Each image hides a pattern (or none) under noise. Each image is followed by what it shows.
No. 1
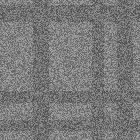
bands of rows crossing bands of columns
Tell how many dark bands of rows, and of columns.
3 and 3
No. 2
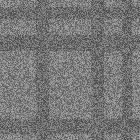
bands of rows crossing bands of columns
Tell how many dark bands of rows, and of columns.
3 and 3
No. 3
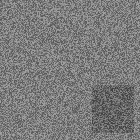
one block
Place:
bottom right
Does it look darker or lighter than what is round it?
darker
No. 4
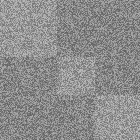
blocks along the diagonal
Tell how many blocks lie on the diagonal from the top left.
3
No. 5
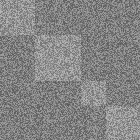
blocks along the diagonal
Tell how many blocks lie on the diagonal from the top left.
4
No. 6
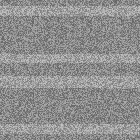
bands of rows
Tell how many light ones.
4
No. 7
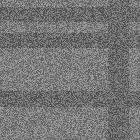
bands of rows crossing bands of columns
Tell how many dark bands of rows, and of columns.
3 and 1
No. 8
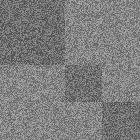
blocks along the diagonal
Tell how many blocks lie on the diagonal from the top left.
3
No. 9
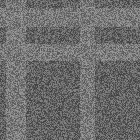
bands of rows crossing bands of columns
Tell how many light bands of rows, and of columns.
2 and 2
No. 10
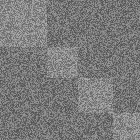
blocks along the diagonal
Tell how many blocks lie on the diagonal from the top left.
4
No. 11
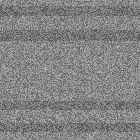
bands of rows
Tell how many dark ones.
4
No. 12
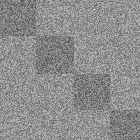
blocks along the diagonal
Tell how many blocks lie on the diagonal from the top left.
4
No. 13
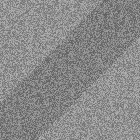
a diagonal band
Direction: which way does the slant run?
bottom left to top right
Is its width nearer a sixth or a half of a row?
a half
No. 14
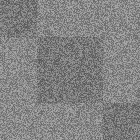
blocks along the diagonal
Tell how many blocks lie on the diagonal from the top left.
3
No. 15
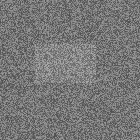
one block
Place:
centre
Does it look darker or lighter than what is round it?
lighter
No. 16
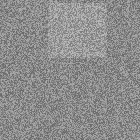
one block
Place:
top middle
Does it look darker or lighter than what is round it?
lighter
